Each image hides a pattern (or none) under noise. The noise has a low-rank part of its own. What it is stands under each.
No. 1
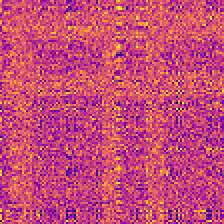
bands of rows crossing bands of columns
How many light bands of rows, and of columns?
2 and 3
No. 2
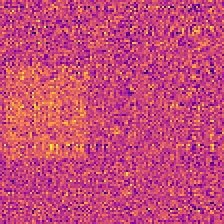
one block
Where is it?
middle left
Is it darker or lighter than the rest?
lighter
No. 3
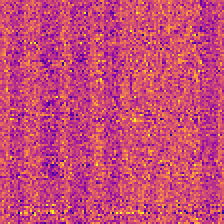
bands of columns
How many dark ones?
5
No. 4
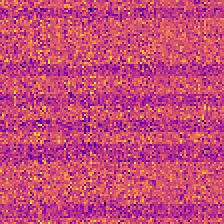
bands of rows
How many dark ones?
6
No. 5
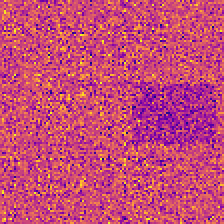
one block
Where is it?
middle right
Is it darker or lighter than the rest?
darker
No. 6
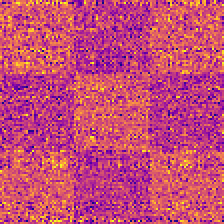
a checkerboard
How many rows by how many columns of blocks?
3 by 3
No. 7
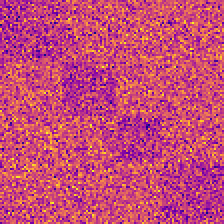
blocks along the diagonal
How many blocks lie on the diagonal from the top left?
4
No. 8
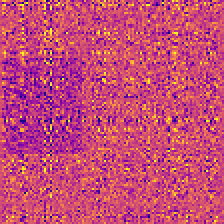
one block
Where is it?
middle left
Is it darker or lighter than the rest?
darker
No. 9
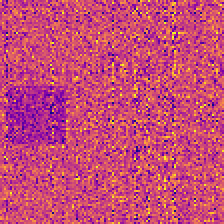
one block
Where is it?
middle left
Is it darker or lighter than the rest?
darker
